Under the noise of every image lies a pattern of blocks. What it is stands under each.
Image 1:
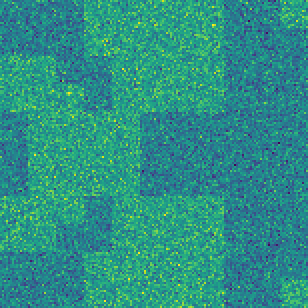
top and bottom mirror each other
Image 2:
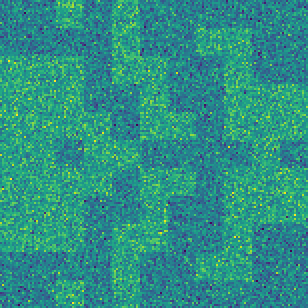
top and bottom mirror each other
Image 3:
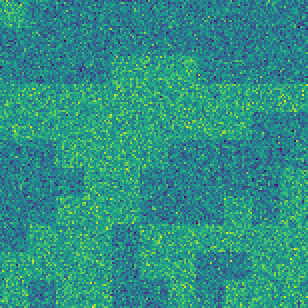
no symmetry
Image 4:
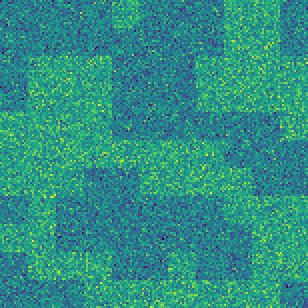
no symmetry
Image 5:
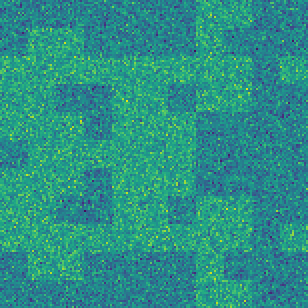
top and bottom mirror each other
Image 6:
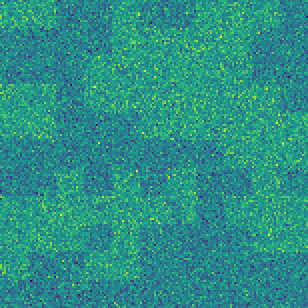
no symmetry
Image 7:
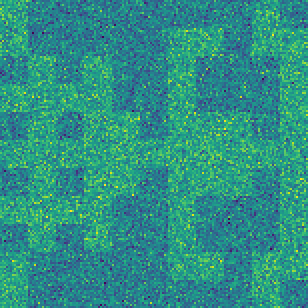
top and bottom mirror each other
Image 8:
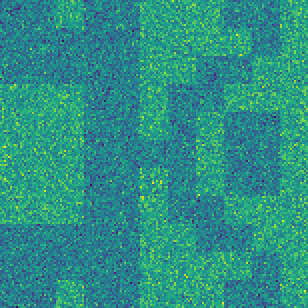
top and bottom mirror each other
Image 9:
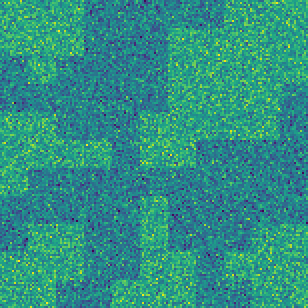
mirrored about the diagonal from the bottom left
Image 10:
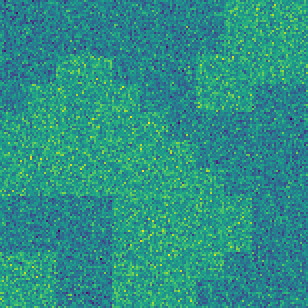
mirrored about the diagonal from the bottom left
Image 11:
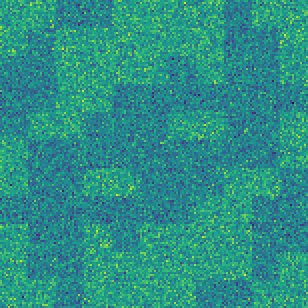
the same after a half turn
